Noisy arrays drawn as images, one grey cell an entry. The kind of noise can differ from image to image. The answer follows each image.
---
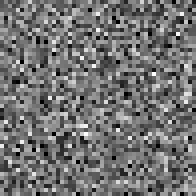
independent entries
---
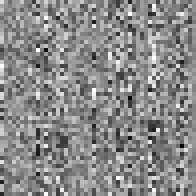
columns of uneven size
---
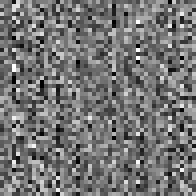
columns of uneven size
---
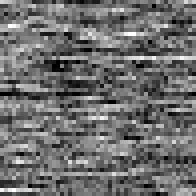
streaked along the rows
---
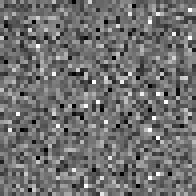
heavy tails
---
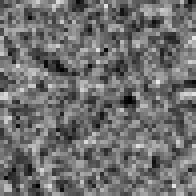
blotchy
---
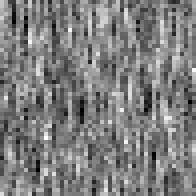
streaked along the columns
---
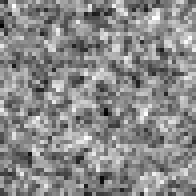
blotchy
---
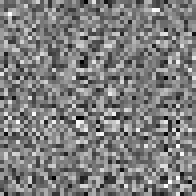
low rank plus noise
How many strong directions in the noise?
one
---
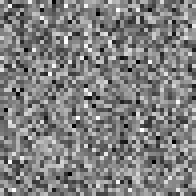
independent entries
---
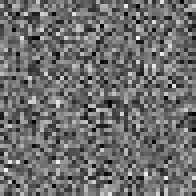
low rank plus noise
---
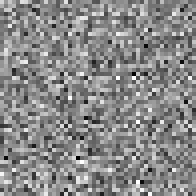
low rank plus noise
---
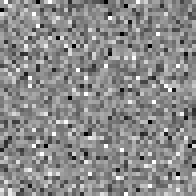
heavy tails
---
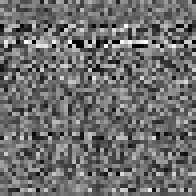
rows of uneven size
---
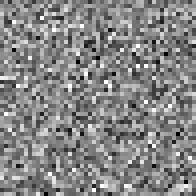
independent entries
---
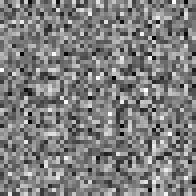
low rank plus noise
